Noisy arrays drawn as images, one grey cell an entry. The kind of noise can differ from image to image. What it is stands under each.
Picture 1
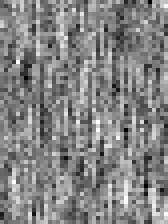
streaked along the columns
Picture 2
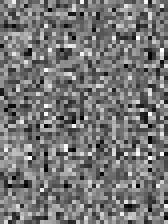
low rank plus noise
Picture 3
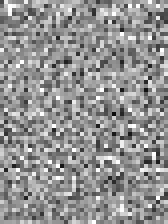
low rank plus noise
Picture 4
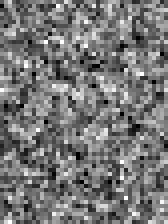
blotchy
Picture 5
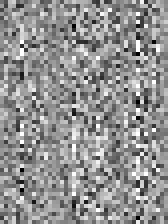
columns of uneven size
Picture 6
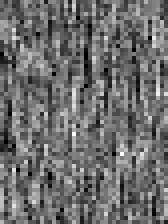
streaked along the columns
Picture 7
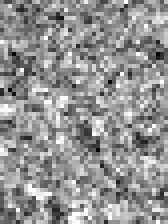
blotchy
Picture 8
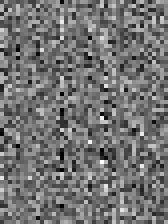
columns of uneven size
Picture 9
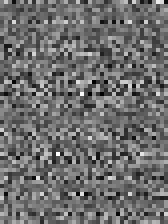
rows of uneven size
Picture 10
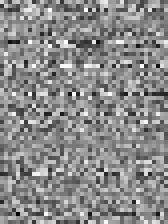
rows of uneven size
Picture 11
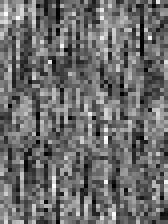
streaked along the columns
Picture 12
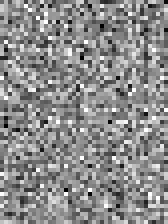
low rank plus noise
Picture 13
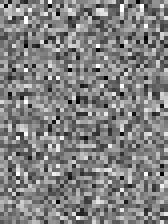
low rank plus noise
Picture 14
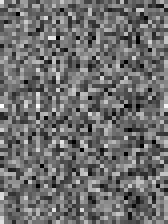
low rank plus noise
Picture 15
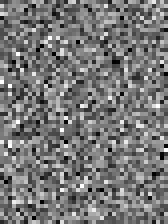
independent entries
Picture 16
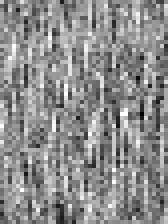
streaked along the columns
